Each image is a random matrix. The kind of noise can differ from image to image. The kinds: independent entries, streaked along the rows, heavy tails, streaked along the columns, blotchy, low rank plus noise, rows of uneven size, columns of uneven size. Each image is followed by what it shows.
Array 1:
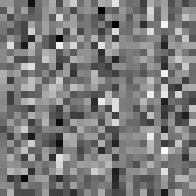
columns of uneven size
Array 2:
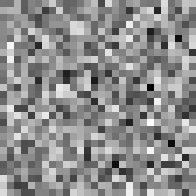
independent entries
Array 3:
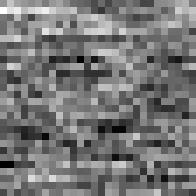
streaked along the rows
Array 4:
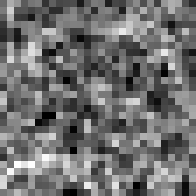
blotchy
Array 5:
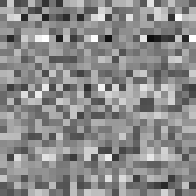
rows of uneven size
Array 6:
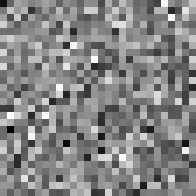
independent entries
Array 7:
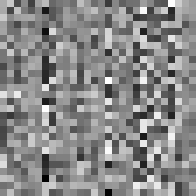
columns of uneven size
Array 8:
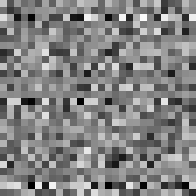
rows of uneven size
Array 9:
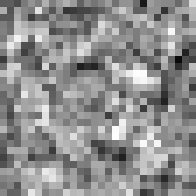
blotchy
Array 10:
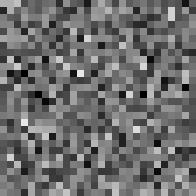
independent entries
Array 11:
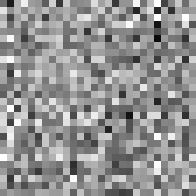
low rank plus noise
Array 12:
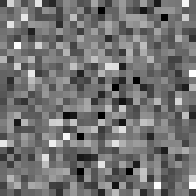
heavy tails
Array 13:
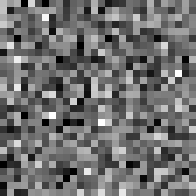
independent entries
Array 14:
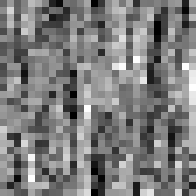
streaked along the columns
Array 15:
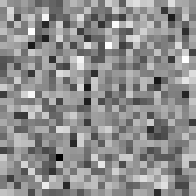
independent entries
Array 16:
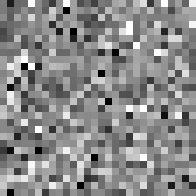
heavy tails
